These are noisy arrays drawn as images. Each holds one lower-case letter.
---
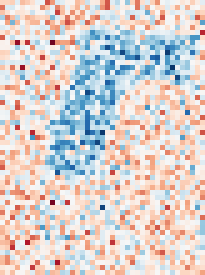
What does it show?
blue r
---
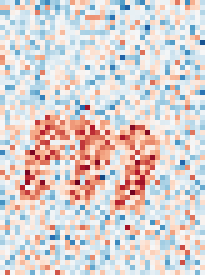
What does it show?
red m
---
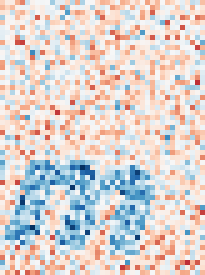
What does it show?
blue m
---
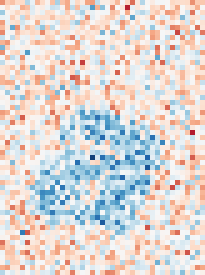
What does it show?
blue a
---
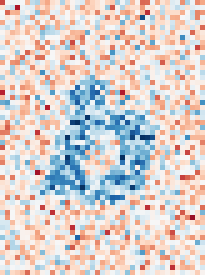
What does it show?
blue b
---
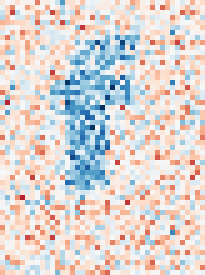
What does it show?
blue f
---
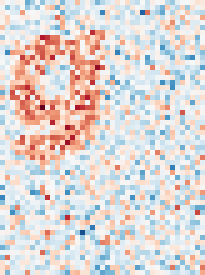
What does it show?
red g
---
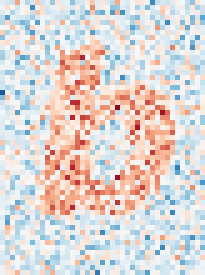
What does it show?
red b
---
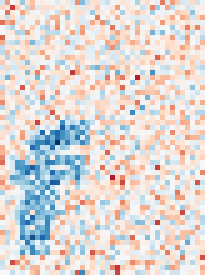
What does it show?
blue f
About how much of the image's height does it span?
half
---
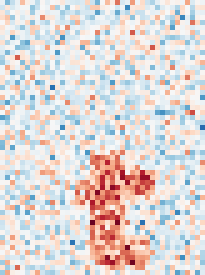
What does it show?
red t, bottom middle
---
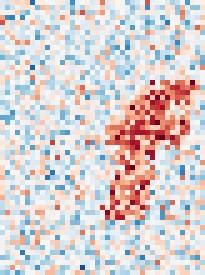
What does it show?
red f
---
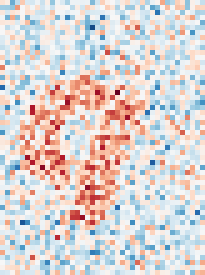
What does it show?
red q
